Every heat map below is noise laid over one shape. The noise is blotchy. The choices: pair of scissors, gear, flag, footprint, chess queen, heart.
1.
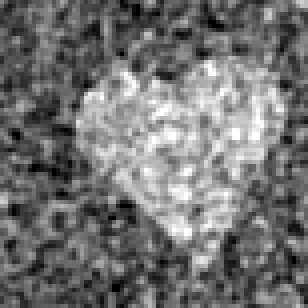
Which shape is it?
heart
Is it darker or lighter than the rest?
lighter
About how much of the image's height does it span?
two thirds
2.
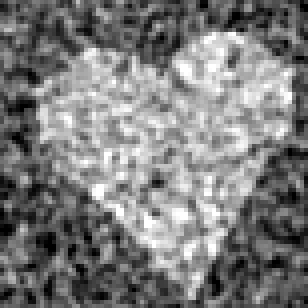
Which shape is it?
heart
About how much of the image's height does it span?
nearly all
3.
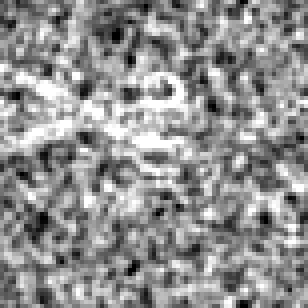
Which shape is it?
pair of scissors
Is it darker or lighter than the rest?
lighter
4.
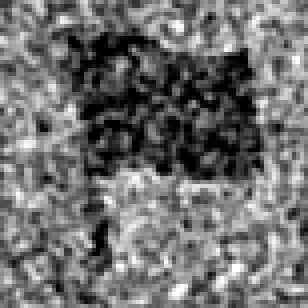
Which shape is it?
flag
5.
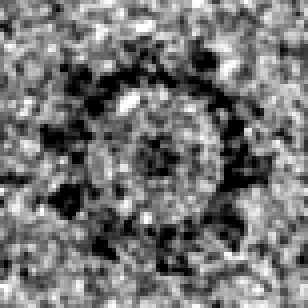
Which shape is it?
gear
